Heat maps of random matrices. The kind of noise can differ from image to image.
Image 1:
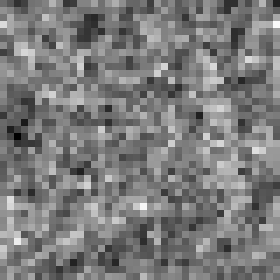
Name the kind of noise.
blotchy
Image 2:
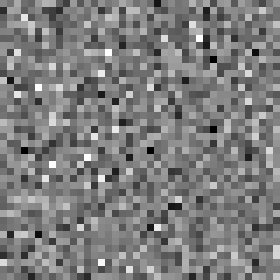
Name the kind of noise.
heavy tails
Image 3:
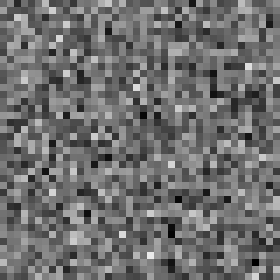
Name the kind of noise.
independent entries
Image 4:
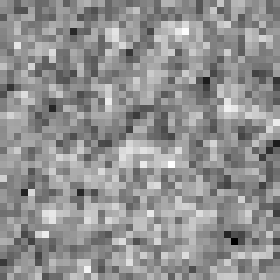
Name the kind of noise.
blotchy
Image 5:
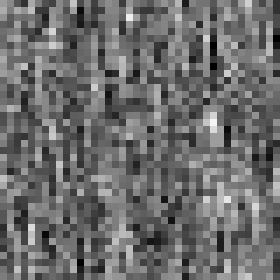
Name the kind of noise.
streaked along the columns
